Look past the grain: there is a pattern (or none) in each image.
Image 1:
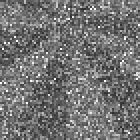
spokes from one point
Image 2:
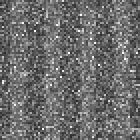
vertical stripes
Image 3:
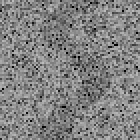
a wavy band
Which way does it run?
top to bottom
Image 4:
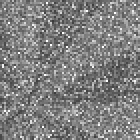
spokes from one point
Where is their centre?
bottom left
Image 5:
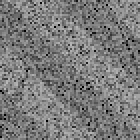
diagonal stripes
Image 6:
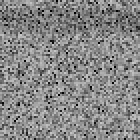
one horizontal stripe
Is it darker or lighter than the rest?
darker
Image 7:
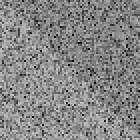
a sharp edge
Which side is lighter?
bottom left
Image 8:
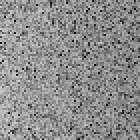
a smooth slope
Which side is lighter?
left
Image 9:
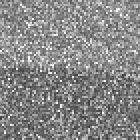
a sharp edge
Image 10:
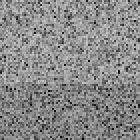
a sharp edge
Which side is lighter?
top
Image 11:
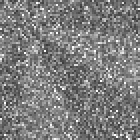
spokes from one point
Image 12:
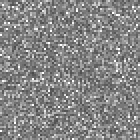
only noise
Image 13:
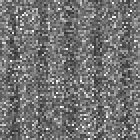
vertical stripes
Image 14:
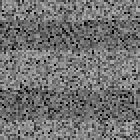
horizontal stripes
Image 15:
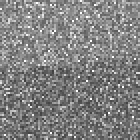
a sharp edge
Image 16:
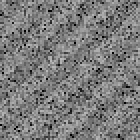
diagonal stripes
